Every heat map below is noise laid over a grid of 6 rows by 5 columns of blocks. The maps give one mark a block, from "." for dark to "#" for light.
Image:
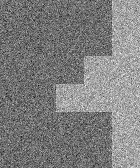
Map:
....#
....#
...##
..###
....#
....#
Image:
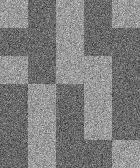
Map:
#.#.#
..#..
#.##.
.#.#.
.#.#.
.#..#
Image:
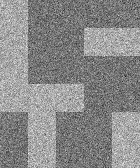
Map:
#....
#..##
#....
###..
.#..#
.#..#
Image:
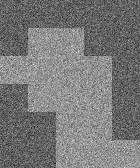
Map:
.....
.##..
####.
.###.
..##.
..###
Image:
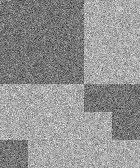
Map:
...##
...##
...##
###..
####.
.####
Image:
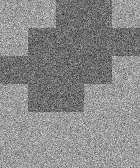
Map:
##..#
#....
....#
#..##
#####
#####
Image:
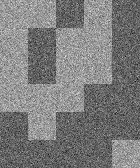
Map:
##.#.
#.##.
#.##.
###..
.#...
....#
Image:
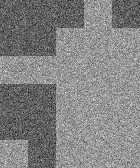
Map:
...#.
..###
#####
..###
..###
#.###
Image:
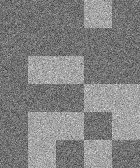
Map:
...#.
.....
.##..
...##
.##.#
.#.#.
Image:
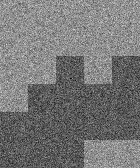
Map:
#####
#####
##.#.
#....
.....
...##
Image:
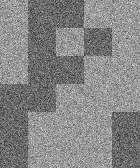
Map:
#..##
#.#.#
#..##
..###
.###.
.###.
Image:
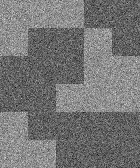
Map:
###..
#..#.
...##
..###
#....
##...
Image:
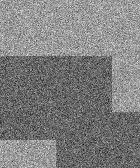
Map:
#####
#####
....#
....#
.....
##...
